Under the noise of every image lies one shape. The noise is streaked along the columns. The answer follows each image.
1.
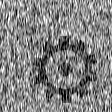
gear
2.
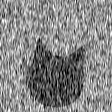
cat's head
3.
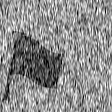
flag
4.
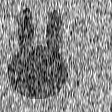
rabbit's head
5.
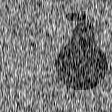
pear
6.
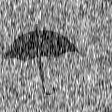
umbrella
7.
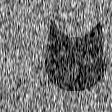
cat's head
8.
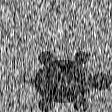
turtle
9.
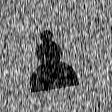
chess pawn
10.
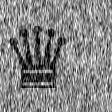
chess queen
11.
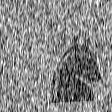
chess knight
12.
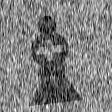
chess bishop
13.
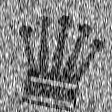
chess queen
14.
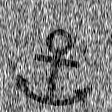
anchor
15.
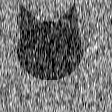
cat's head
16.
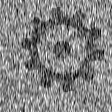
gear
